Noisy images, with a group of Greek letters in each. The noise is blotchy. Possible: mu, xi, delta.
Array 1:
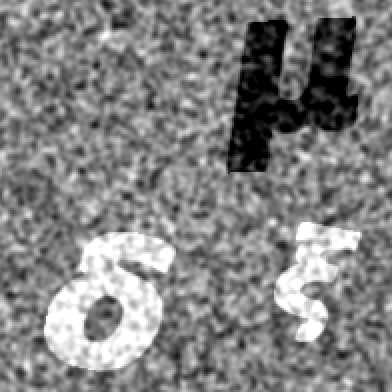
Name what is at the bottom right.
xi
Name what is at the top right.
mu
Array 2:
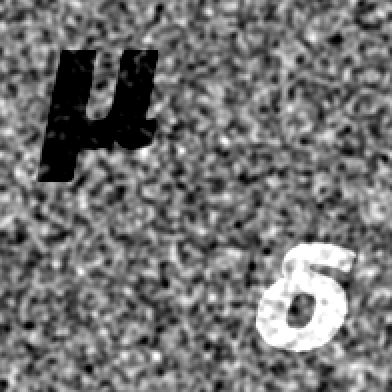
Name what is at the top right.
nothing
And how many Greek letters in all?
2
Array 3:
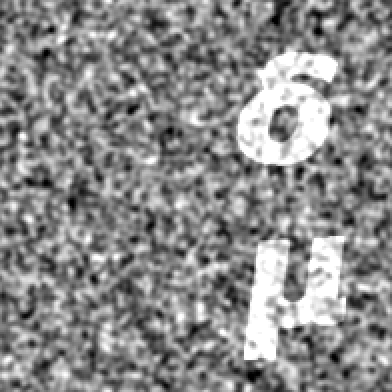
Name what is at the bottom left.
nothing
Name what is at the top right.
delta
